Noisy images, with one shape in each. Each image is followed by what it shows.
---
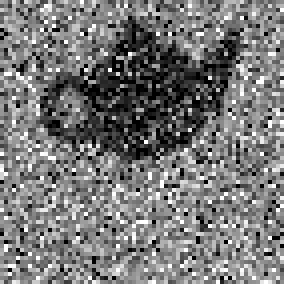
teapot
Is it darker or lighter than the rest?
darker
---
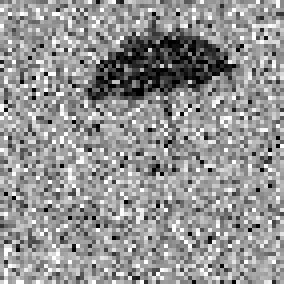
umbrella
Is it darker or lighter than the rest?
darker
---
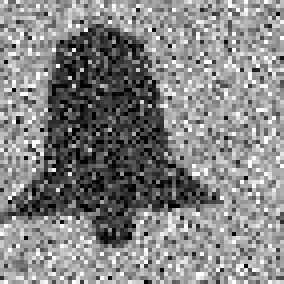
bell
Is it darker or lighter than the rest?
darker
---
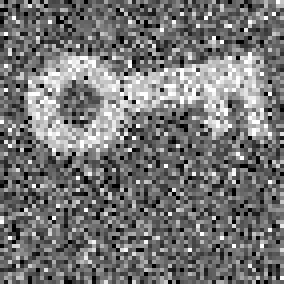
key
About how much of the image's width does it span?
nearly all
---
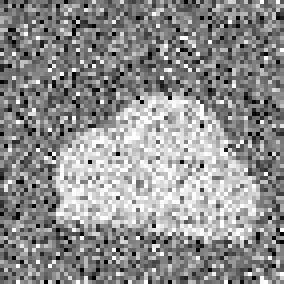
cloud
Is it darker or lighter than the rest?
lighter
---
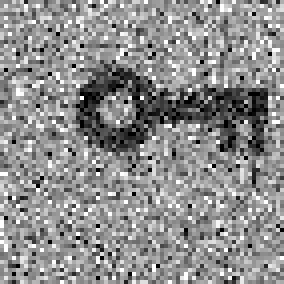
key
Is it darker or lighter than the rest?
darker
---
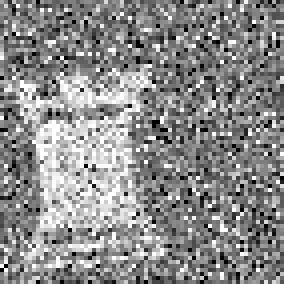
chess rook
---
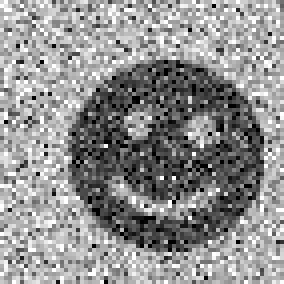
smiling face
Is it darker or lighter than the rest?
darker
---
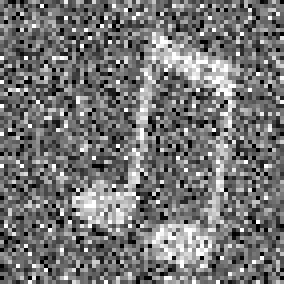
pair of musical notes
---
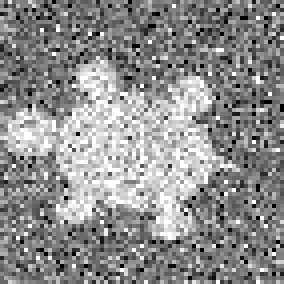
turtle
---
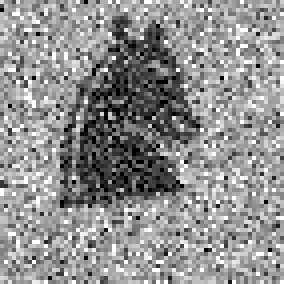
chess knight
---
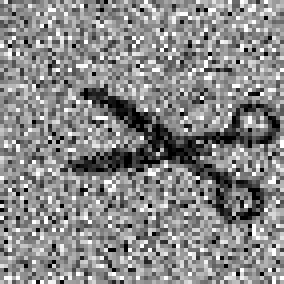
pair of scissors
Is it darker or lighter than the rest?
darker
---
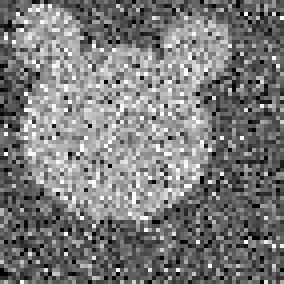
bear's head
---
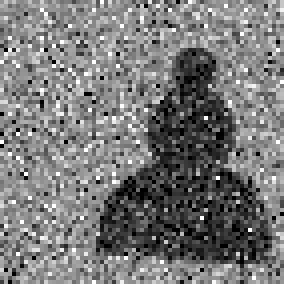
chess pawn
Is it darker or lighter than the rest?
darker
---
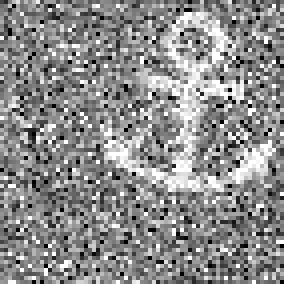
anchor
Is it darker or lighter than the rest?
lighter
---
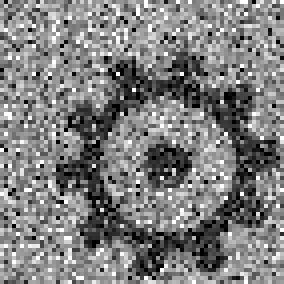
gear
